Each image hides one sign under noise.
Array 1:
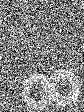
infinity sign
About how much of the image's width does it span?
two thirds
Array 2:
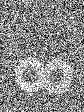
infinity sign
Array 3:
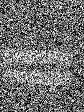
equals sign
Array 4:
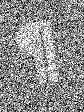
pilcrow
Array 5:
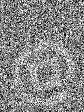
at sign
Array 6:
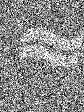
approximately sign
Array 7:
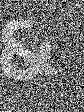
ampersand
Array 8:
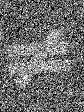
not-equal sign
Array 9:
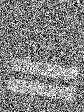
equals sign
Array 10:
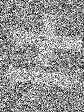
plus-minus sign
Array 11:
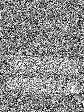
equals sign
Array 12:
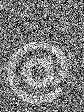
at sign
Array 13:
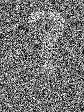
question mark
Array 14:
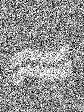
approximately sign
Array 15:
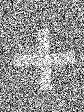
plus sign
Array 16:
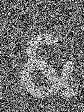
ampersand
